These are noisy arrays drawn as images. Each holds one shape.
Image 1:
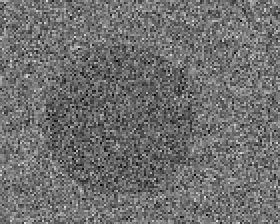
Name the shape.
disc
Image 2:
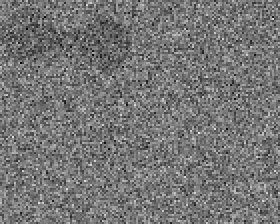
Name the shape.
dumbbell
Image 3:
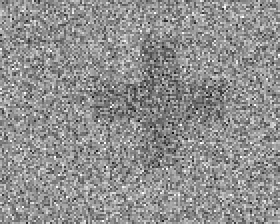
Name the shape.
cross
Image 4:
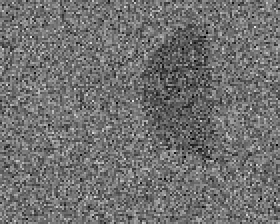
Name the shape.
half disc
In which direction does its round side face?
left
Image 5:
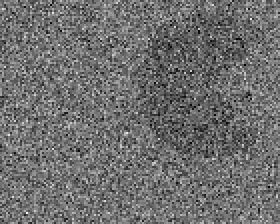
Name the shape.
disc with a wedge cut out
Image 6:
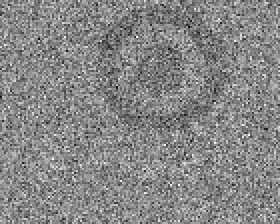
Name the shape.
bullseye
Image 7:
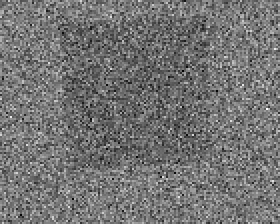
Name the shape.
square
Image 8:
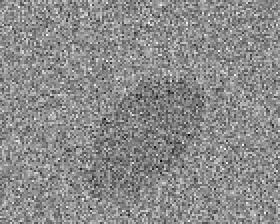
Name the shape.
ellipse
